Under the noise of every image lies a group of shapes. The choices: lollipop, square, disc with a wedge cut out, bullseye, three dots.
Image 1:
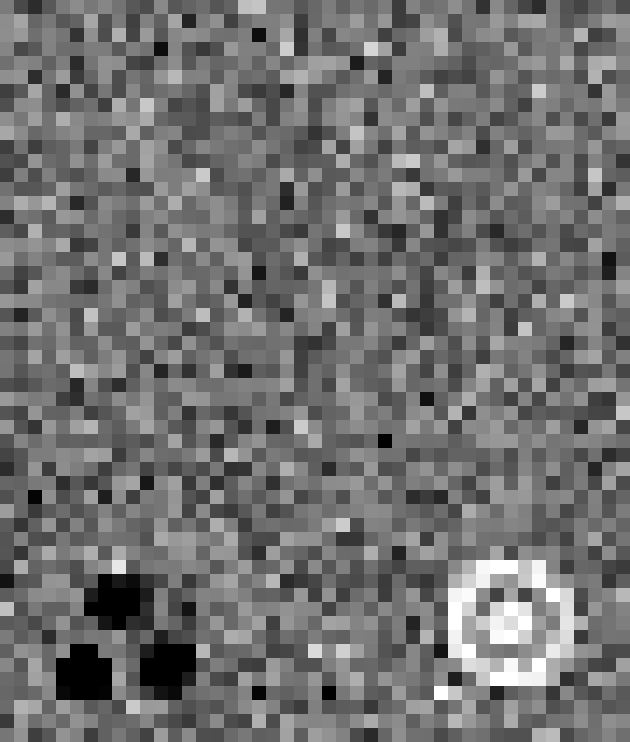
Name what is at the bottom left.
three dots
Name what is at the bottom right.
bullseye
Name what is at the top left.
nothing
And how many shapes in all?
2
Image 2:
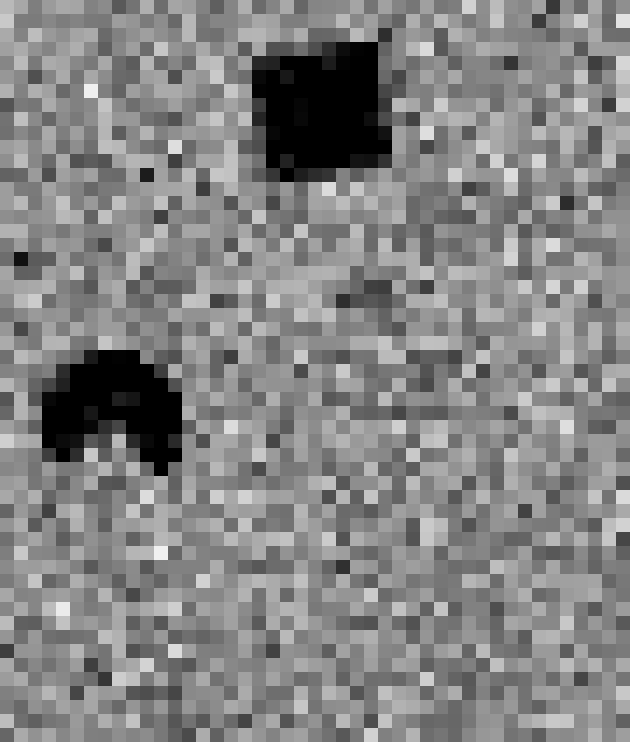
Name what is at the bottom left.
nothing
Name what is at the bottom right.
nothing
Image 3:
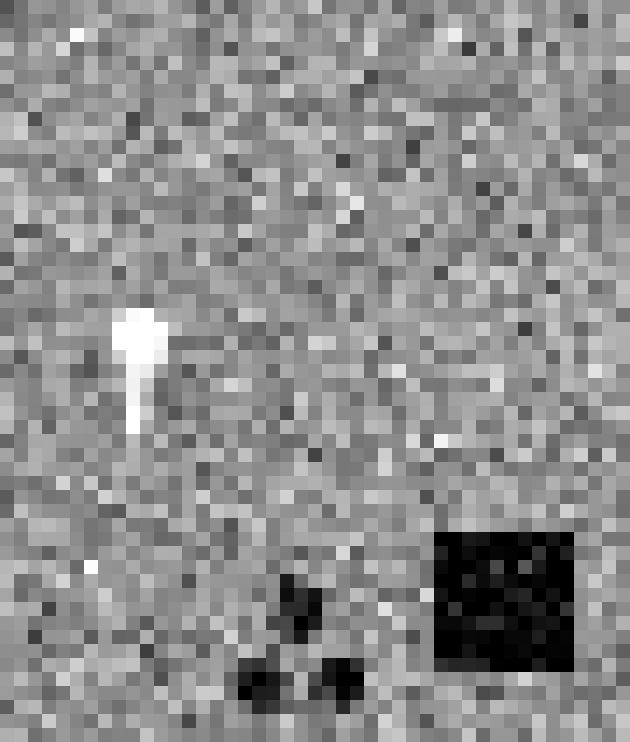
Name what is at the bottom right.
square
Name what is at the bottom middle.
three dots
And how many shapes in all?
3
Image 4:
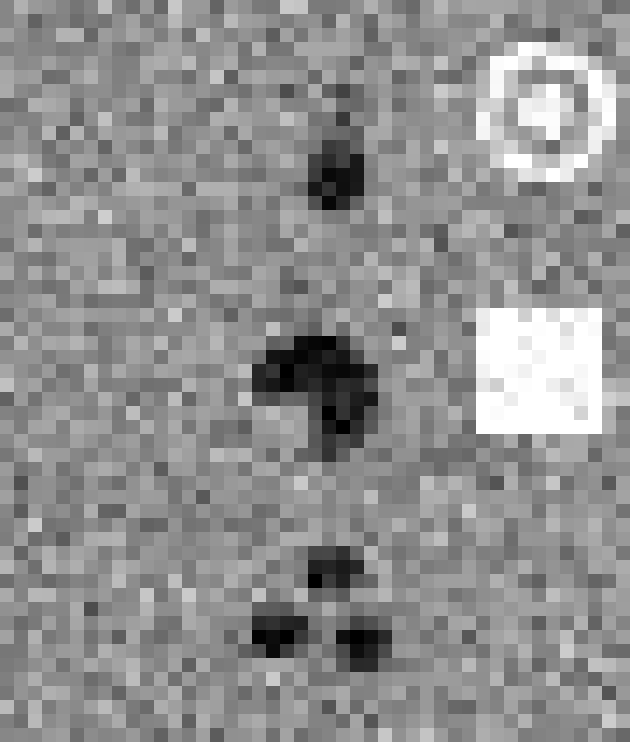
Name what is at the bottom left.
nothing
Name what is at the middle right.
square
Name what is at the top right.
bullseye
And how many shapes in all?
5
